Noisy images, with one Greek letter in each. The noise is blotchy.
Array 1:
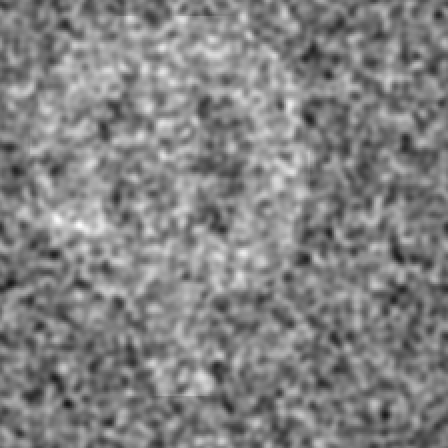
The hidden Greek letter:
phi
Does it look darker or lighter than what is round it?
lighter
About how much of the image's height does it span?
nearly all
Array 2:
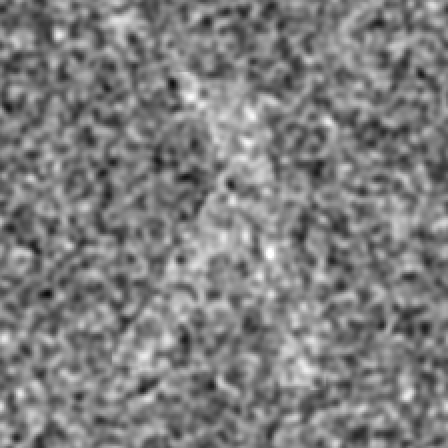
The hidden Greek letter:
lambda
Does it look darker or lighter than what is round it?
lighter
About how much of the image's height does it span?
two thirds
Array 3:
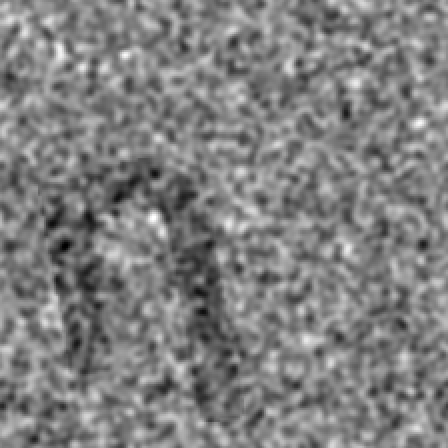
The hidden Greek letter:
eta
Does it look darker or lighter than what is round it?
darker
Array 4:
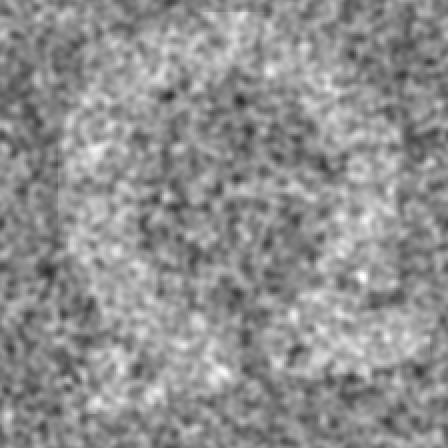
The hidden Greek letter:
omega
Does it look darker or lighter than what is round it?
lighter
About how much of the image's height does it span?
nearly all
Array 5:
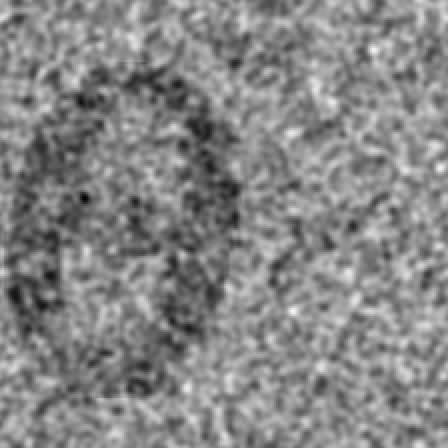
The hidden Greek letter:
theta
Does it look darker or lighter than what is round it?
darker
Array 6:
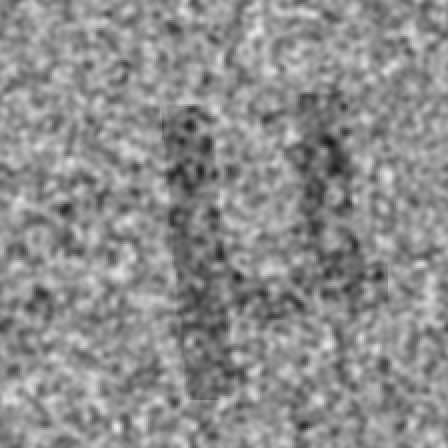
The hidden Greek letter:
mu
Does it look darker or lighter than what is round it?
darker
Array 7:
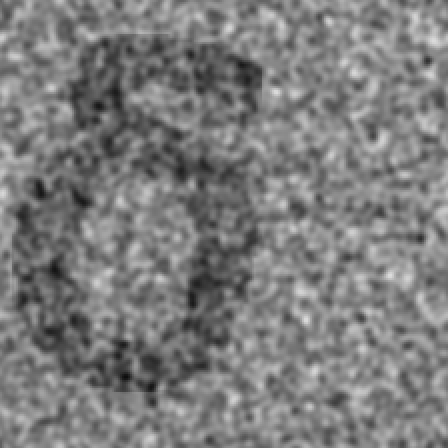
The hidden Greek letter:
delta
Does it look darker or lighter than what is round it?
darker
